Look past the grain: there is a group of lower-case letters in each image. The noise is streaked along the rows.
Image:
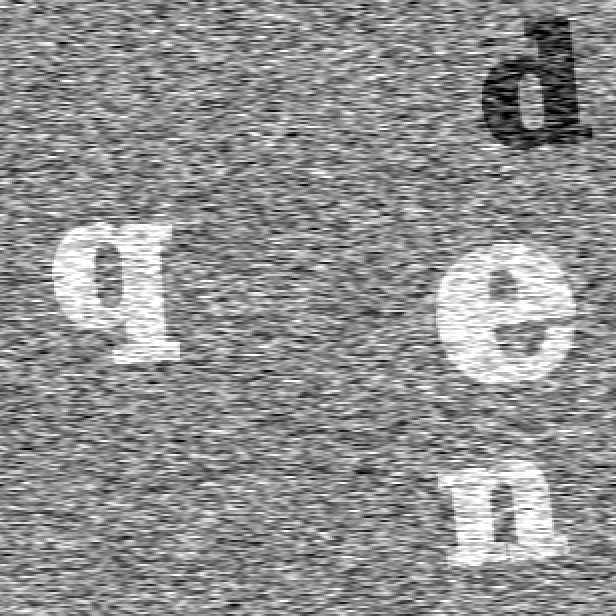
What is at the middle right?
e
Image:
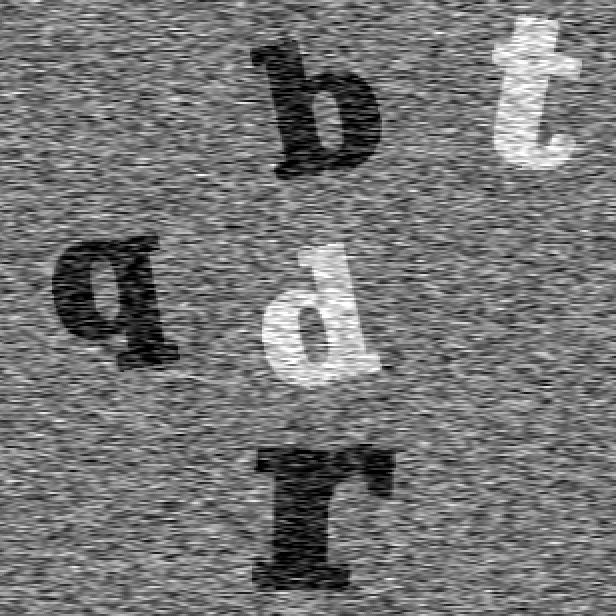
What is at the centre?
d
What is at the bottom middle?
r
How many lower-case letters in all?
5
